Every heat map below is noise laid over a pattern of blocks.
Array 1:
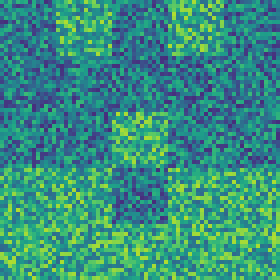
left and right mirror each other
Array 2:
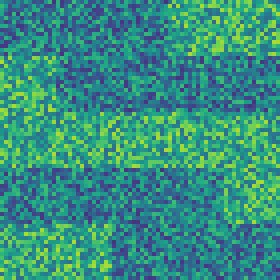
the same after a half turn
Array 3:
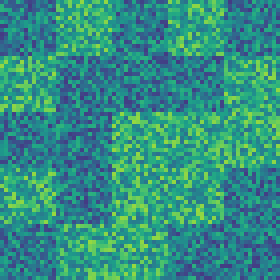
mirrored about the diagonal from the top left
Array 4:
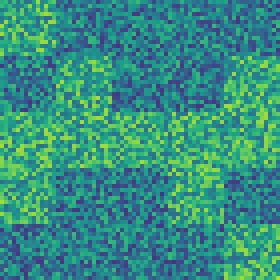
the same after a half turn
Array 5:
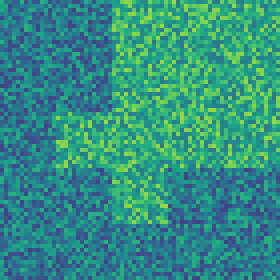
mirrored about the diagonal from the bottom left
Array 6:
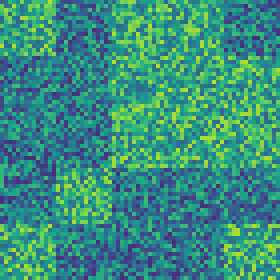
mirrored about the diagonal from the bottom left
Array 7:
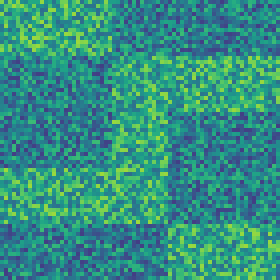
the same after a half turn
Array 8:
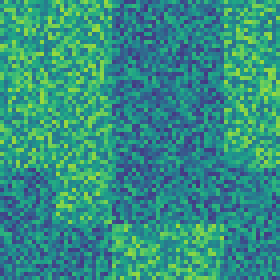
no symmetry
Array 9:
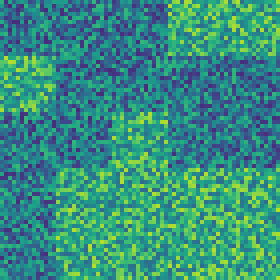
no symmetry
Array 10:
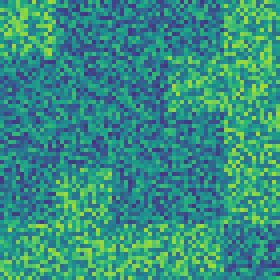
mirrored about the diagonal from the top left
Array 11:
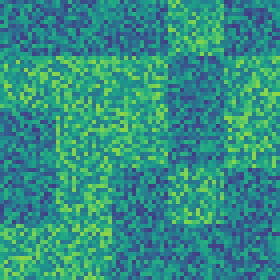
no symmetry
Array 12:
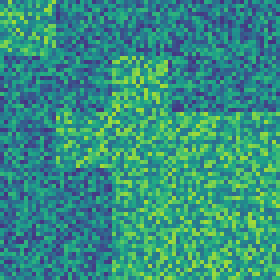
mirrored about the diagonal from the top left
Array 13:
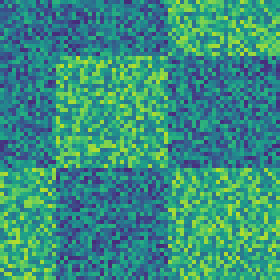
mirrored about the diagonal from the top left
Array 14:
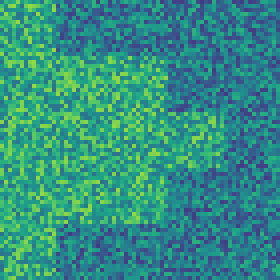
top and bottom mirror each other
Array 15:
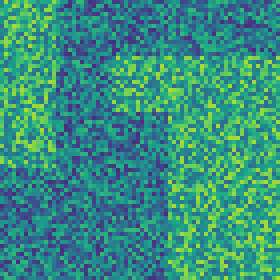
no symmetry
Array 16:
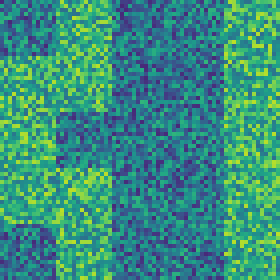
top and bottom mirror each other
